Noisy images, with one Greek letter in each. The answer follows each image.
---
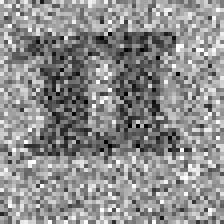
pi
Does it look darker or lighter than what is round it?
darker
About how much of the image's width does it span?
two thirds
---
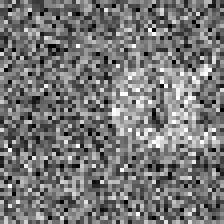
alpha
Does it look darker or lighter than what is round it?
lighter
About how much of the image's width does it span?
half
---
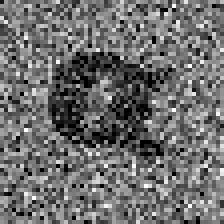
alpha
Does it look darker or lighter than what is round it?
darker
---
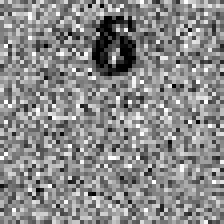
delta
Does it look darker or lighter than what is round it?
darker
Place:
top middle
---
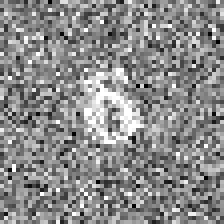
delta
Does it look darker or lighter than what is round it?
lighter
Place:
centre
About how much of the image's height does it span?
a third
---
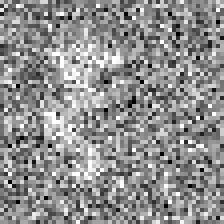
xi
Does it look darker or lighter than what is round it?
lighter
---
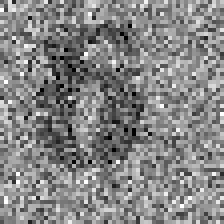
delta
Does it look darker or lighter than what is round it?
darker
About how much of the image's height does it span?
two thirds
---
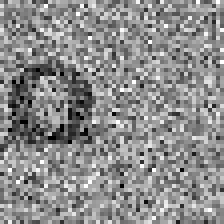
omega
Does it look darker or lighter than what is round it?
darker
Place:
middle left
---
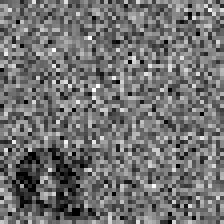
alpha
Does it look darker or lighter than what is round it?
darker
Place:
bottom left
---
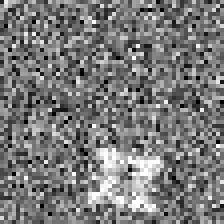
pi
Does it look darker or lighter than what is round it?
lighter
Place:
bottom middle
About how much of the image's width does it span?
a third
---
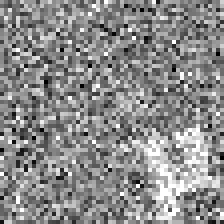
mu
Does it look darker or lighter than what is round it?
lighter
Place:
bottom right
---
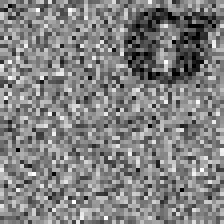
sigma
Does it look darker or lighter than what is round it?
darker
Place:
top right
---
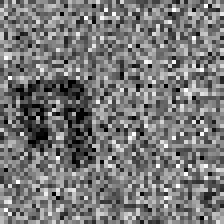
eta
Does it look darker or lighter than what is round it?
darker
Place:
middle left
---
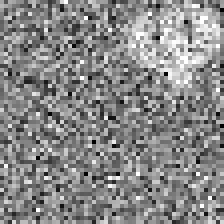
phi
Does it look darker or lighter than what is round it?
lighter
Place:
top right
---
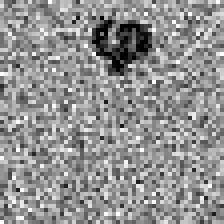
phi
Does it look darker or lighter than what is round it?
darker
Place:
top middle
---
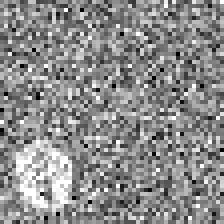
theta
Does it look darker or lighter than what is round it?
lighter
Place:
bottom left
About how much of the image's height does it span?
a third
